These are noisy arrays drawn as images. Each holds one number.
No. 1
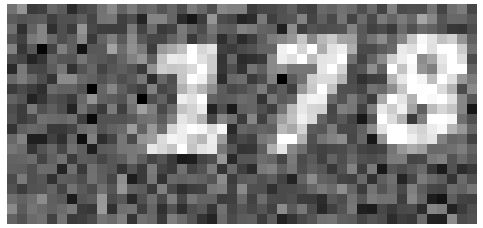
178
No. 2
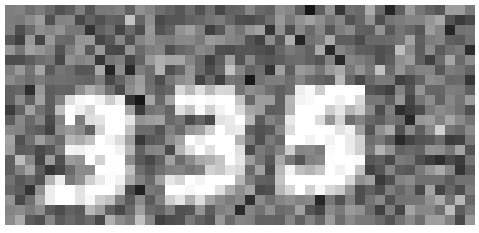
335
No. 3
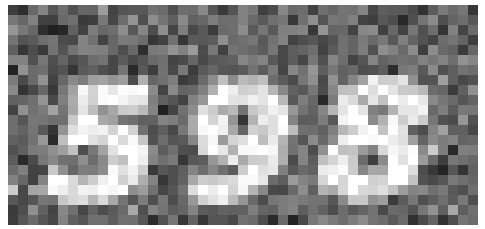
598
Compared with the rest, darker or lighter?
lighter
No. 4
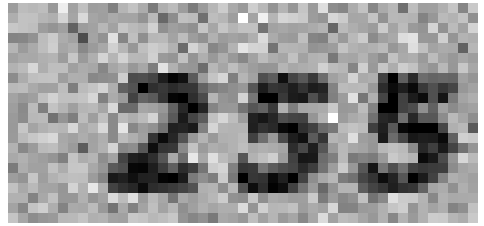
255
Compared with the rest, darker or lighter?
darker
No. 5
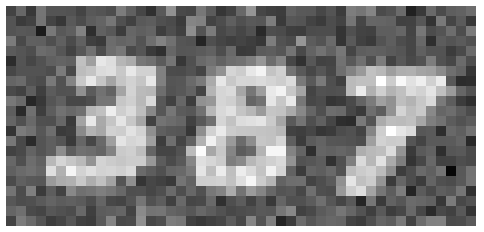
387
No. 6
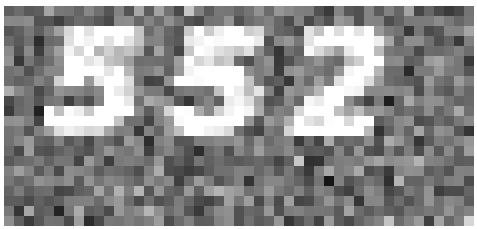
552
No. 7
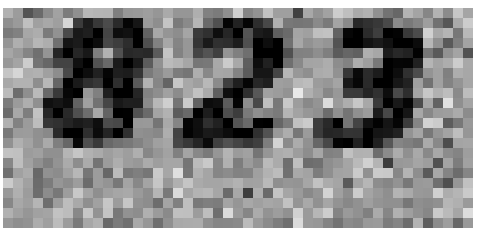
823
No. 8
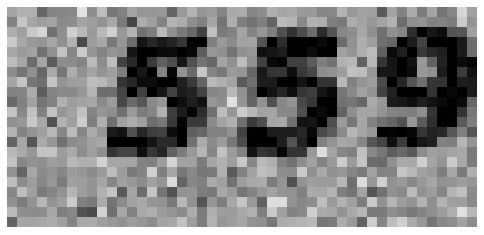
559
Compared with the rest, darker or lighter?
darker
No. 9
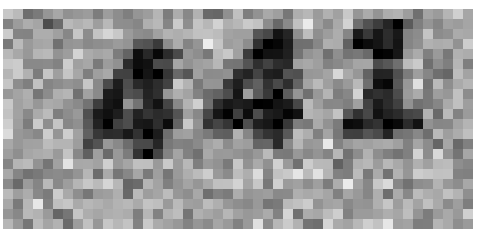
441
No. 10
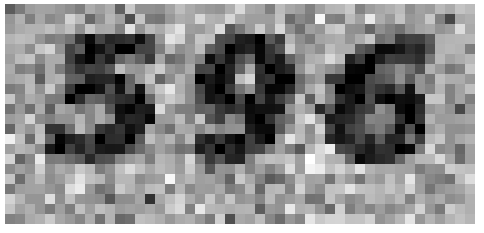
596
